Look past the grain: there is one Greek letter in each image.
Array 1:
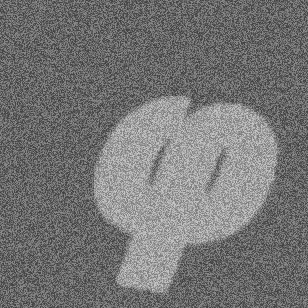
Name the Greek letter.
phi
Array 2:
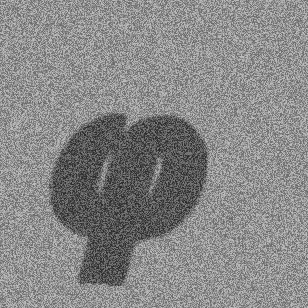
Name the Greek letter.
phi
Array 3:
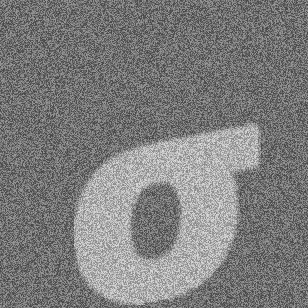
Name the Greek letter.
sigma
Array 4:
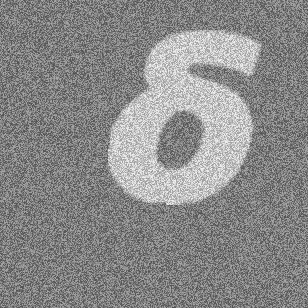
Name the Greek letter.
delta
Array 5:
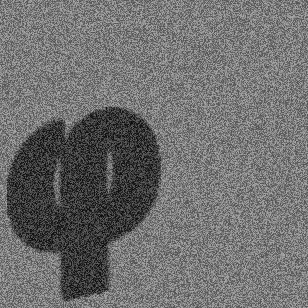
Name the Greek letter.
phi
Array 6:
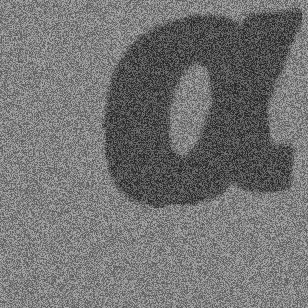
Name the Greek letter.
alpha
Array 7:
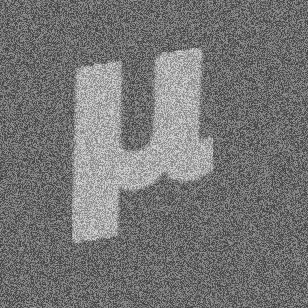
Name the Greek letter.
mu
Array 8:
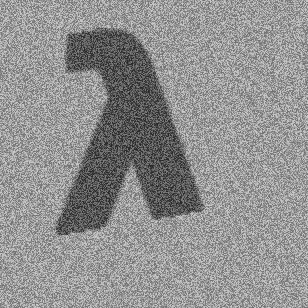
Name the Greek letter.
lambda
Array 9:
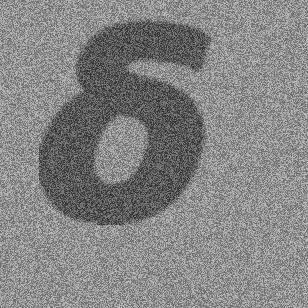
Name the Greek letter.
delta
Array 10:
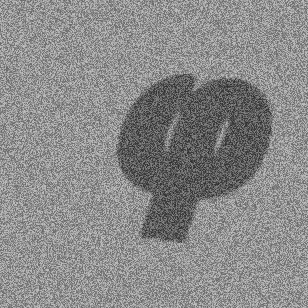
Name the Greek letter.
phi
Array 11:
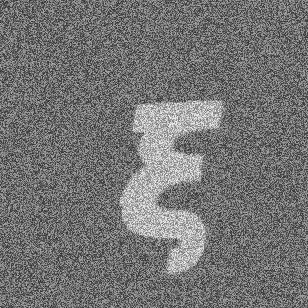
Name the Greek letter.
xi
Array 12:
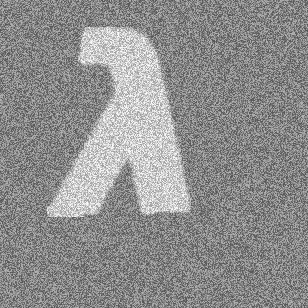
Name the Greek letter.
lambda
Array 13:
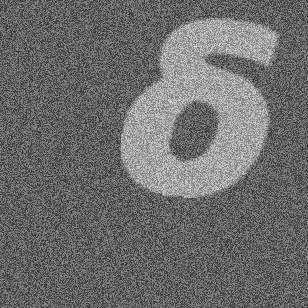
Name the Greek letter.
delta
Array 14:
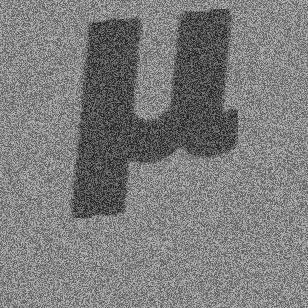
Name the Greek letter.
mu
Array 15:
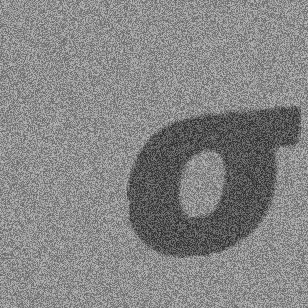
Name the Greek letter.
sigma
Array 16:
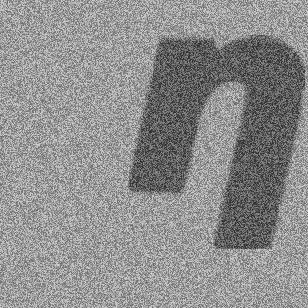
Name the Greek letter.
eta
